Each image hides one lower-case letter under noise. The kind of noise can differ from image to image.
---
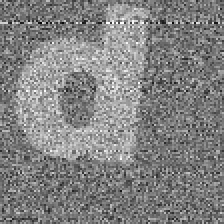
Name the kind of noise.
rows of uneven size
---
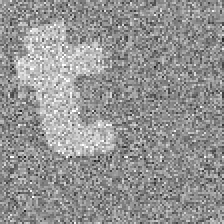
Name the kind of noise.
low rank plus noise
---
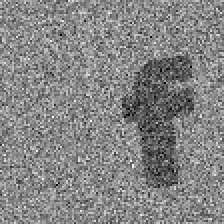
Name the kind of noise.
independent entries
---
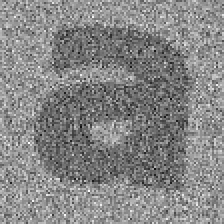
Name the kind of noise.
low rank plus noise
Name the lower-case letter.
a
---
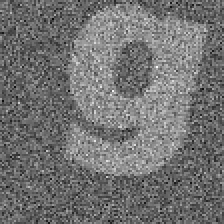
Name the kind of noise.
independent entries
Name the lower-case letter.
g
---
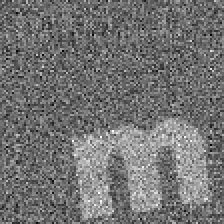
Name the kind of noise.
low rank plus noise
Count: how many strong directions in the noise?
three or four
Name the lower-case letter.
m
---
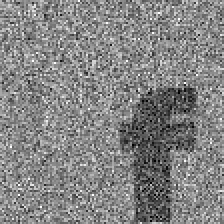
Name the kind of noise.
low rank plus noise
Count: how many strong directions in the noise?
one
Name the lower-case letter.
f
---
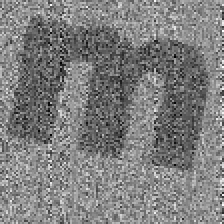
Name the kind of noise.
columns of uneven size
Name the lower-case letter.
m
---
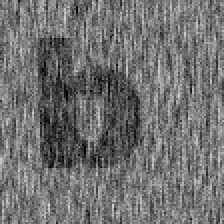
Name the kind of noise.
streaked along the columns
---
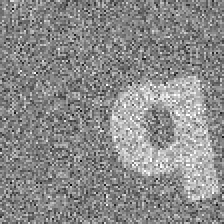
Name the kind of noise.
low rank plus noise
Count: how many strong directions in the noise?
three or four
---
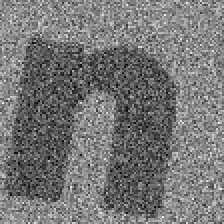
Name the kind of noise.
low rank plus noise
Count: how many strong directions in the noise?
two
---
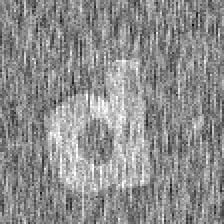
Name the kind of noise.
streaked along the columns
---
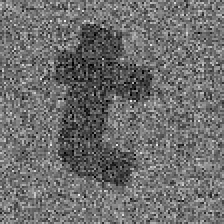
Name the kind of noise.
low rank plus noise
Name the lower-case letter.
t
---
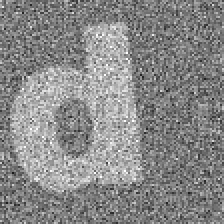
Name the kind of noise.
low rank plus noise
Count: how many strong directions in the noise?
two
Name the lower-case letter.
d
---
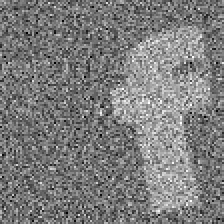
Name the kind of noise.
low rank plus noise
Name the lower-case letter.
f
